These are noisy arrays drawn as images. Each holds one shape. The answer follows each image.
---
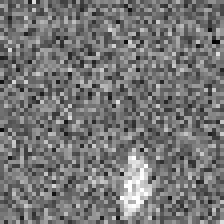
light umbrella, bottom middle
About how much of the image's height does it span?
a third
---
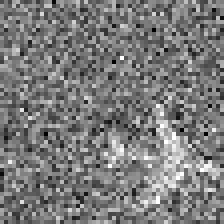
light airplane
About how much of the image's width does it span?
half
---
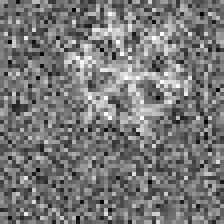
light snowflake
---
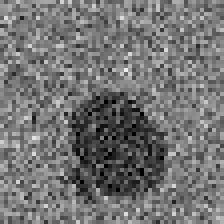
dark apple
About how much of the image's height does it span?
half
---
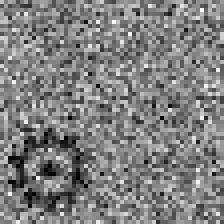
dark gear, bottom left
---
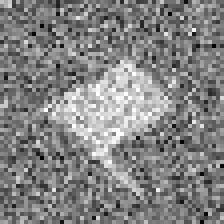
light flag
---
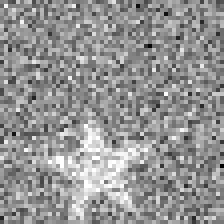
light star
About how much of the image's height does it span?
half
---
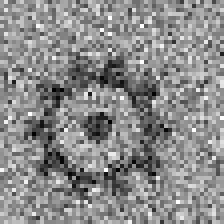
dark gear
